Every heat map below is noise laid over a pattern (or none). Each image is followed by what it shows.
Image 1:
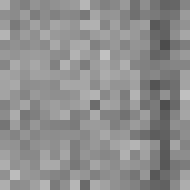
one vertical stripe
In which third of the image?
right
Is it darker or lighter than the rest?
darker
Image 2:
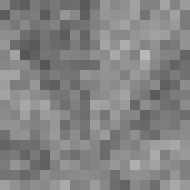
spokes from one point
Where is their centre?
bottom middle
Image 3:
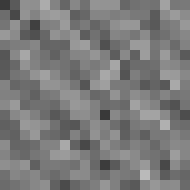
diagonal stripes
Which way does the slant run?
top left to bottom right
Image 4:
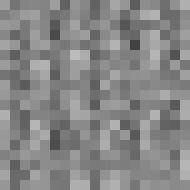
vertical stripes
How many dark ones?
5
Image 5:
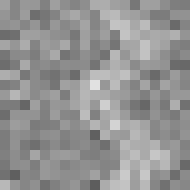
a wavy band
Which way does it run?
top to bottom
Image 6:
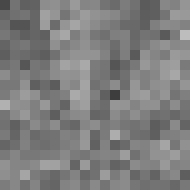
spokes from one point
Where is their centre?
bottom middle
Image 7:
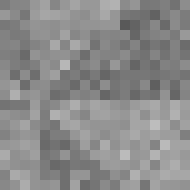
spokes from one point
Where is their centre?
middle left
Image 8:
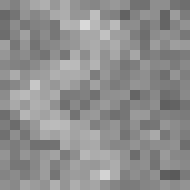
a wavy band
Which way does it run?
top to bottom
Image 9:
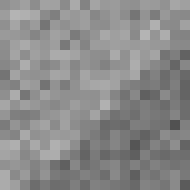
a sharp edge
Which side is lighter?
top left
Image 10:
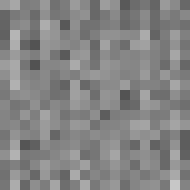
vertical stripes
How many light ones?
6
